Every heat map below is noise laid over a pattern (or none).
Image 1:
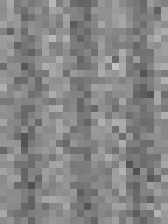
vertical stripes
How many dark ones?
3
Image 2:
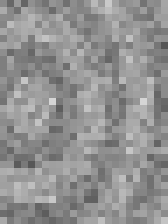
rings round one point
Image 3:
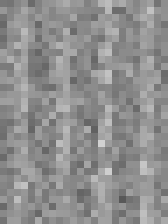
vertical stripes
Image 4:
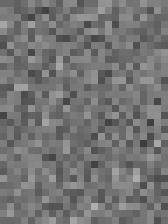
only noise
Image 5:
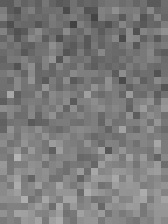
a smooth slope
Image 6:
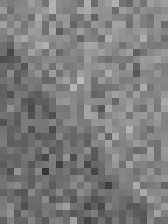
a sharp edge
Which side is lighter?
top right
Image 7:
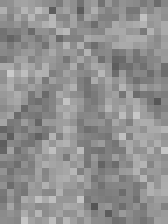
spokes from one point
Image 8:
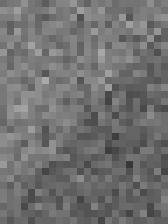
a sharp edge
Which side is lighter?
top left
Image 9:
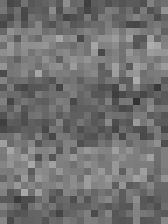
horizontal stripes
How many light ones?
2
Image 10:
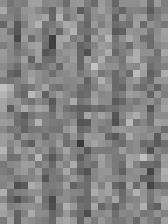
vertical stripes
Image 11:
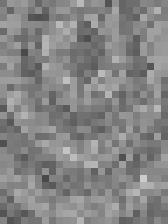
rings round one point
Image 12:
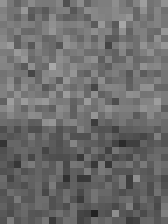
a sharp edge
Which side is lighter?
top
